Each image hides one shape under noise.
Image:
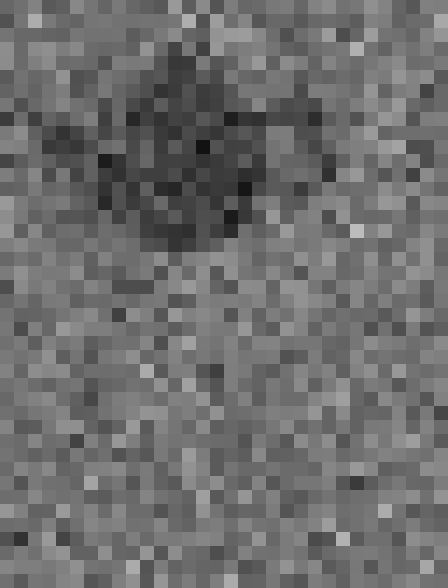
teapot
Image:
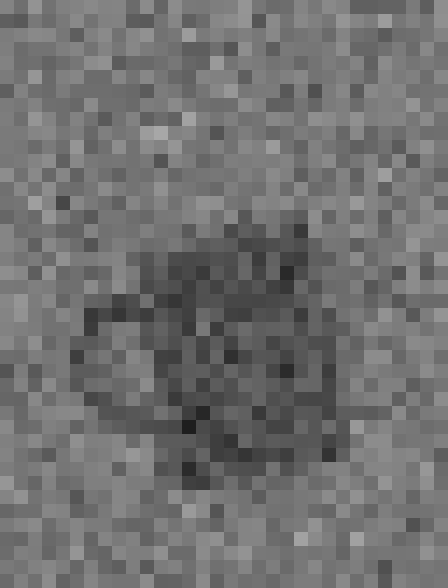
cup
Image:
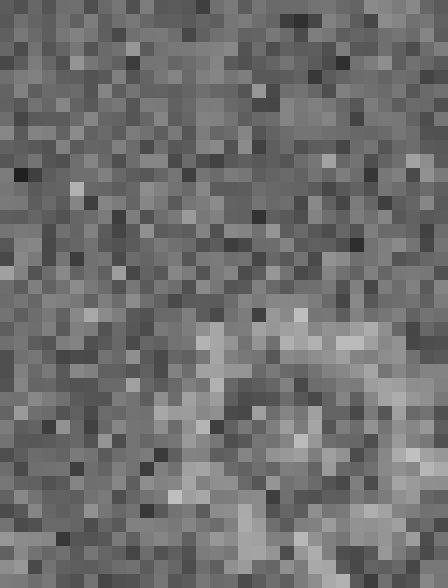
gear
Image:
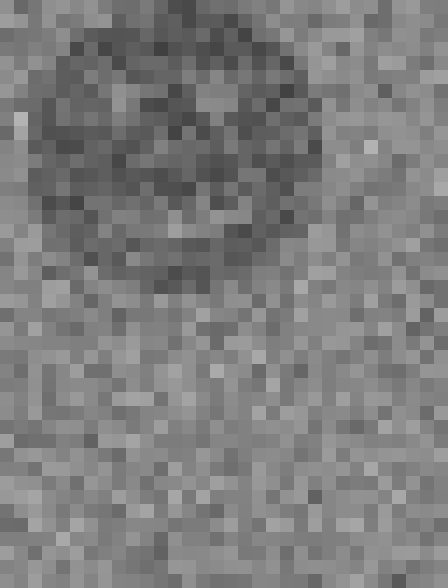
smiling face
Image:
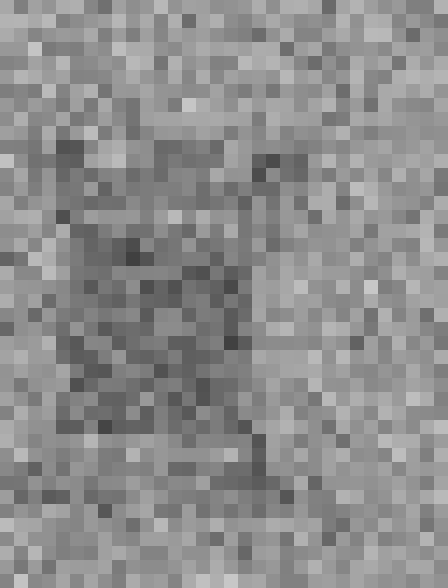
chess rook
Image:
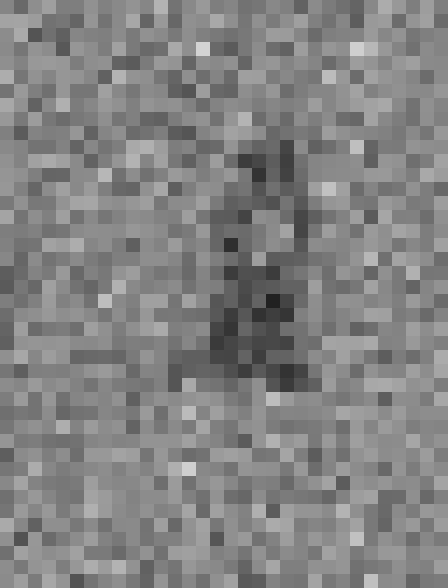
chess bishop
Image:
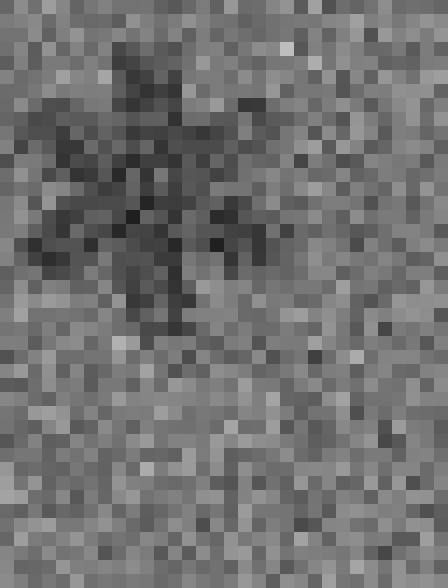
asterisk
